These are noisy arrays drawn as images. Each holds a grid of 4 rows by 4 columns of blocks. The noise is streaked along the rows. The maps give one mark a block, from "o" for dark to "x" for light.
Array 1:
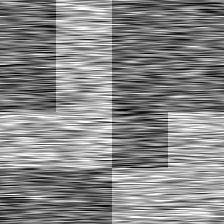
oxoo
oxoo
xxox
ooxx
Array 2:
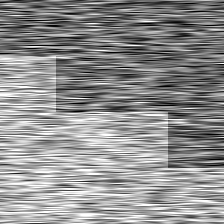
oooo
xooo
xxxo
xxxx
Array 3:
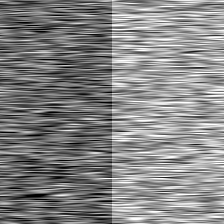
ooxx
ooxx
ooxx
ooxx
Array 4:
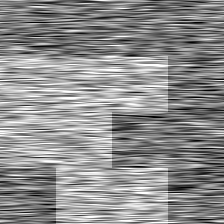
oooo
xxxo
xxoo
oxxo
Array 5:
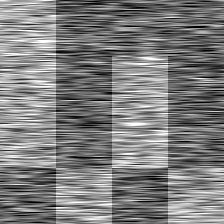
xooo
xoxo
xoxo
oxox
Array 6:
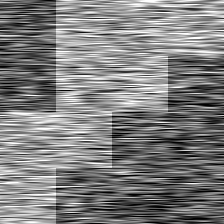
oxxx
oxxo
xxoo
xooo
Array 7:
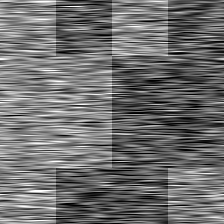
xoxo
xxoo
xxoo
xoox
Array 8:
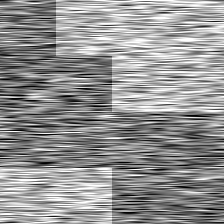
oxxx
ooxx
oooo
xxoo
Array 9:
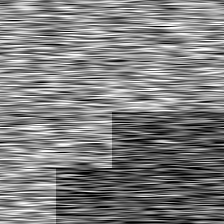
xxxx
xxxx
xxoo
xooo
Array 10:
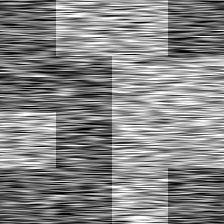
oxxo
ooxx
xoxx
ooxo
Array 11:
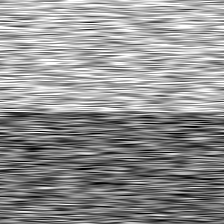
xxxx
xxxx
oooo
oooo
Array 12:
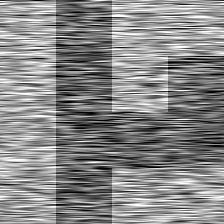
xoxx
xoxo
xooo
xoxx
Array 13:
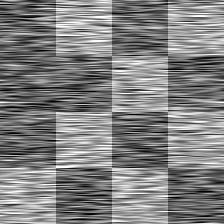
oxox
ooxo
oxox
xoxo
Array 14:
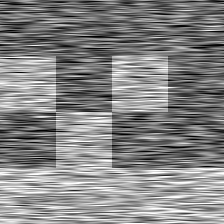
oooo
xoxo
oxoo
xxxx
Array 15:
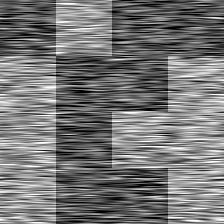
oxoo
xoox
xoxx
xoox
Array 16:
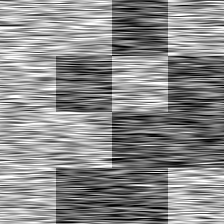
xxox
xoxo
xxoo
xoox
